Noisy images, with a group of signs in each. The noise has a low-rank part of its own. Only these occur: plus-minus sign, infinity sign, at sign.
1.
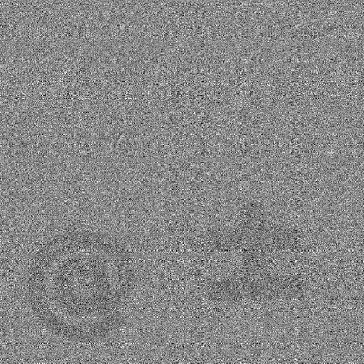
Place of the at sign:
bottom left
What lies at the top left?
nothing
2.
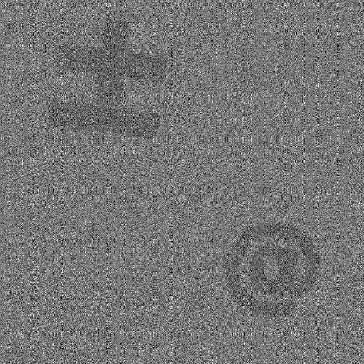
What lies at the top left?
plus-minus sign
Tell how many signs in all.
2
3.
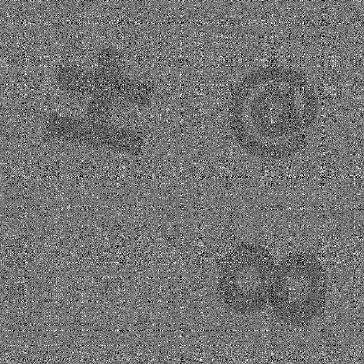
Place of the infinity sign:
bottom right
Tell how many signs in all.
3
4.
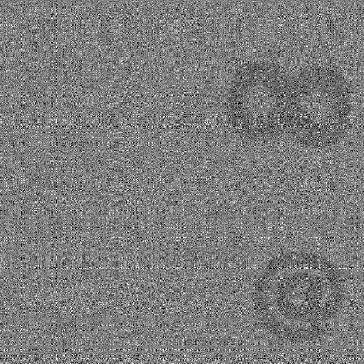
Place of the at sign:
bottom right
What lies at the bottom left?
nothing
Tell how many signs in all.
2
